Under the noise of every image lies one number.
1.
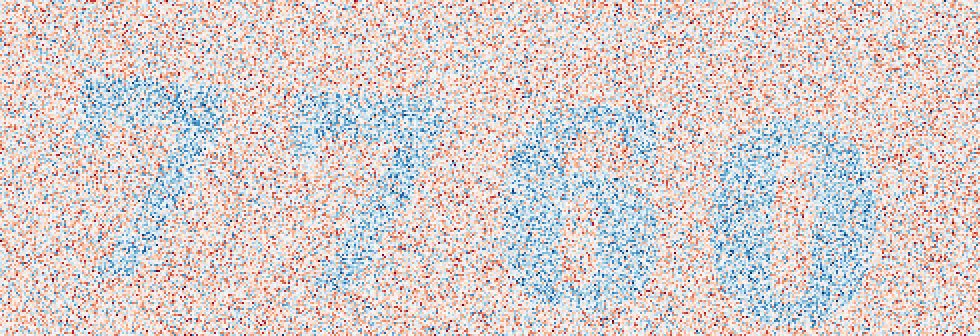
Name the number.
7760
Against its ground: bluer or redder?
bluer
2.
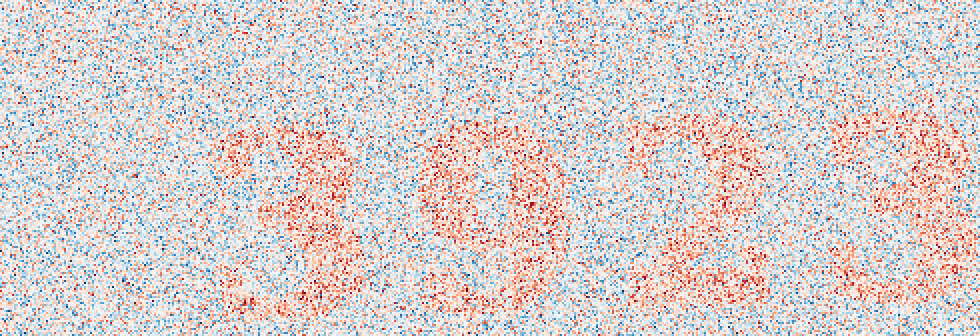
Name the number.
3923
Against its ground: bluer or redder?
redder
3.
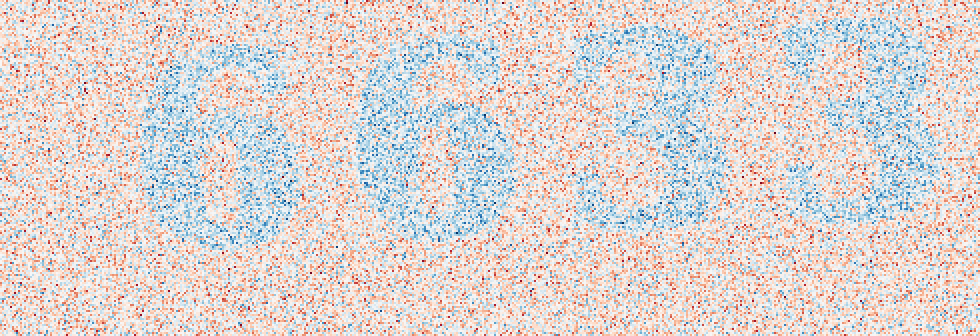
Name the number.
6633
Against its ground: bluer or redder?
bluer
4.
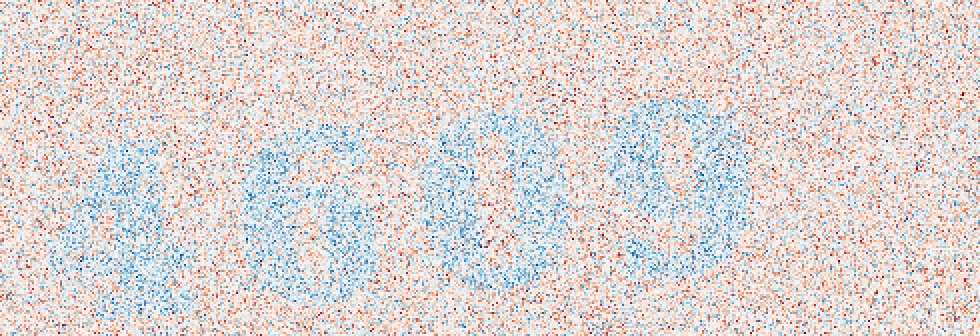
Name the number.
4609
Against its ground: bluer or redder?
bluer
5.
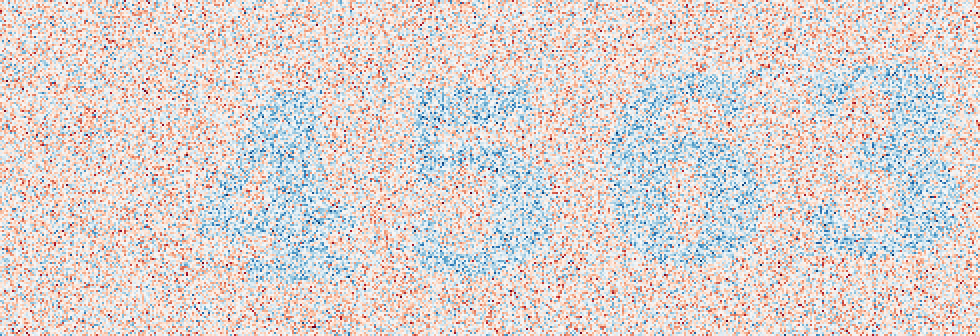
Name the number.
4563
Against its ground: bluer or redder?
bluer
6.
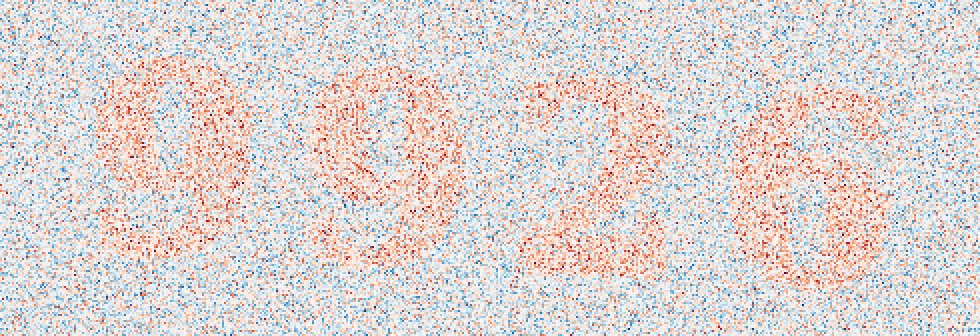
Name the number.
9926
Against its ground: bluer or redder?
redder
